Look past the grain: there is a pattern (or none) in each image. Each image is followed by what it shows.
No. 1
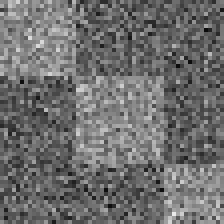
blocks along the diagonal
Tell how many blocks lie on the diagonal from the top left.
3
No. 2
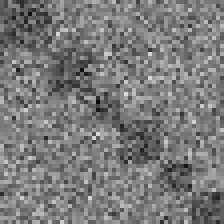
blocks along the diagonal
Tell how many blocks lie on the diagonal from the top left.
6
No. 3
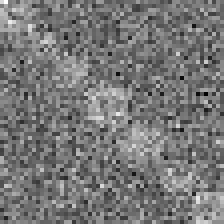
blocks along the diagonal
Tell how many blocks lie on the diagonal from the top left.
7
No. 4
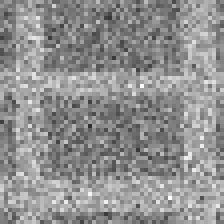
bands of rows crossing bands of columns
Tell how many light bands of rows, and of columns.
2 and 2
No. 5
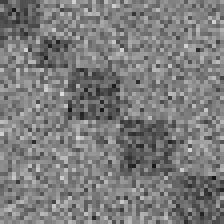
blocks along the diagonal
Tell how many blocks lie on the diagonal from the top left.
5
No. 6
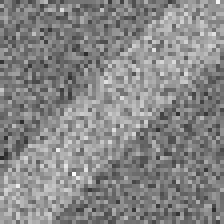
a diagonal band
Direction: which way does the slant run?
bottom left to top right
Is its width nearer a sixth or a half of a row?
a half
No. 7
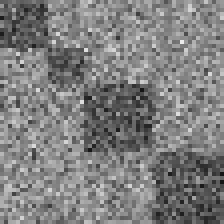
blocks along the diagonal
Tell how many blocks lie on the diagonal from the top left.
4
